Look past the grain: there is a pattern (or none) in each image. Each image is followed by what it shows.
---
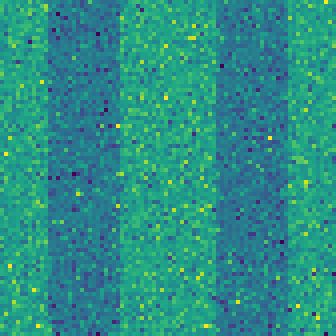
vertical stripes
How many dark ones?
2
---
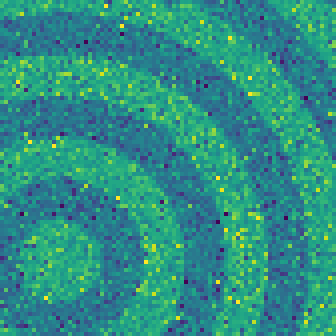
rings round one point
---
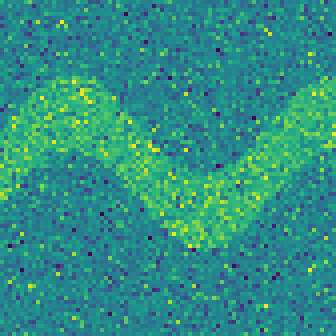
a wavy band
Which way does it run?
left to right
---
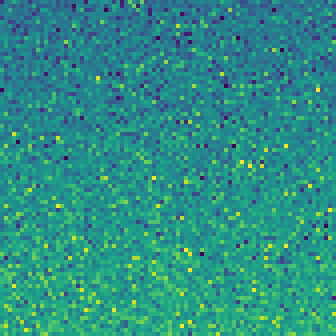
a smooth slope
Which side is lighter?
bottom
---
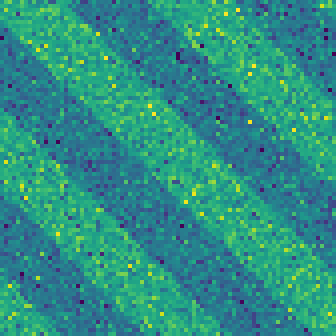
diagonal stripes
